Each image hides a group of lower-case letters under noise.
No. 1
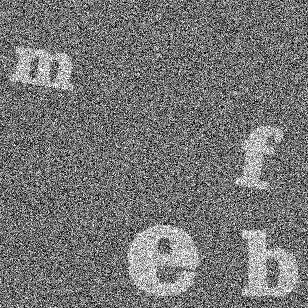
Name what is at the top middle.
nothing
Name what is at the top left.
m
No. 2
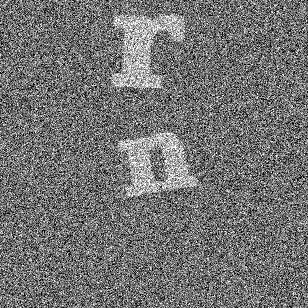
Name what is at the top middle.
r
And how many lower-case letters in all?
2
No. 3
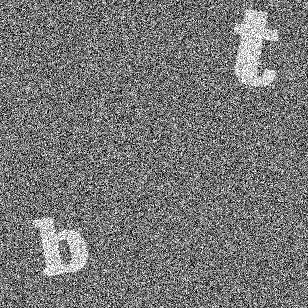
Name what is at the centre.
nothing
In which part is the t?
top right
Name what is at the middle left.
nothing
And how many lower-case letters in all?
2
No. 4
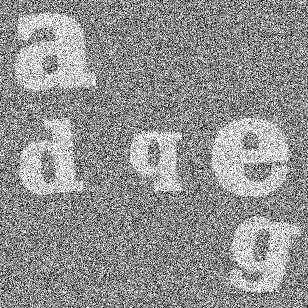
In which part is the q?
centre
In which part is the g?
bottom right
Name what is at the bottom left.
nothing
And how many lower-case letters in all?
5
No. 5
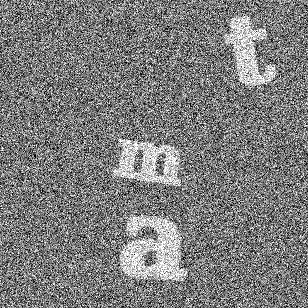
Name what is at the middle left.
nothing
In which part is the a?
bottom middle
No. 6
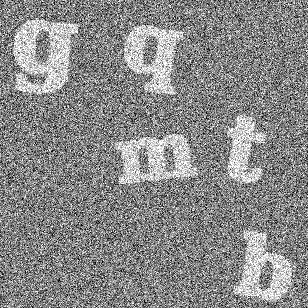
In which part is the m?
centre
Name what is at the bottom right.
b
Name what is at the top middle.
q
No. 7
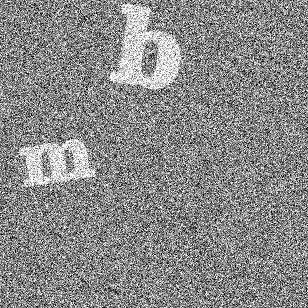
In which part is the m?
middle left
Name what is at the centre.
nothing
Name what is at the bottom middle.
nothing
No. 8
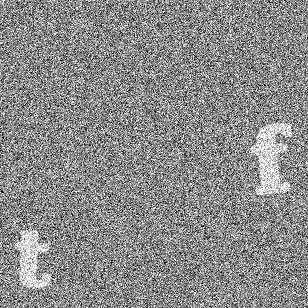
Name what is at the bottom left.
t
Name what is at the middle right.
f
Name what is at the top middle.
nothing
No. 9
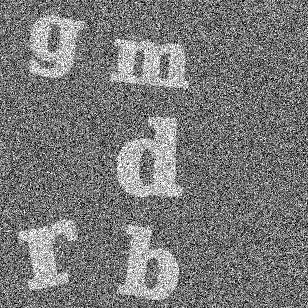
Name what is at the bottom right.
nothing
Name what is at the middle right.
nothing
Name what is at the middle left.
nothing
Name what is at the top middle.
m
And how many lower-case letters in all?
5
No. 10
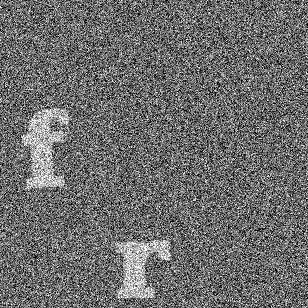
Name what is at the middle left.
f
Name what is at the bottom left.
nothing
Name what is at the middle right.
nothing
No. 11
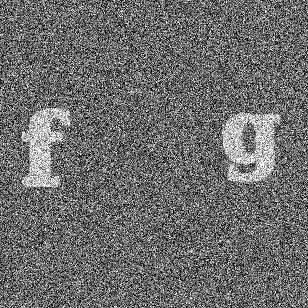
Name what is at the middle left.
f
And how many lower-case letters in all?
2
